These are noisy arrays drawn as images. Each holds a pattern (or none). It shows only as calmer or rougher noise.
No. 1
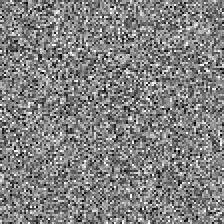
only noise
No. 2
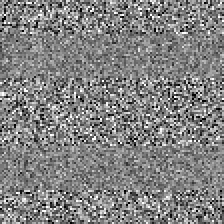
horizontal stripes
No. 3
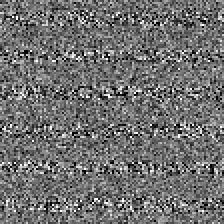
horizontal stripes
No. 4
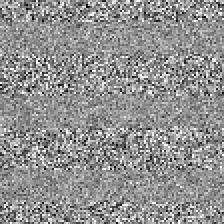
horizontal stripes
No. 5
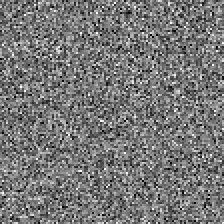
only noise
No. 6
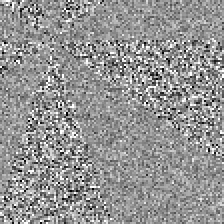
spokes from one point
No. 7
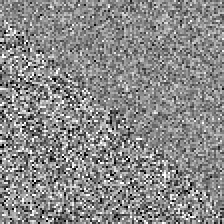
a sharp edge
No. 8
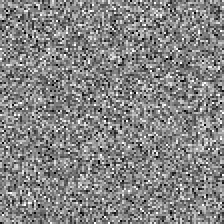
only noise
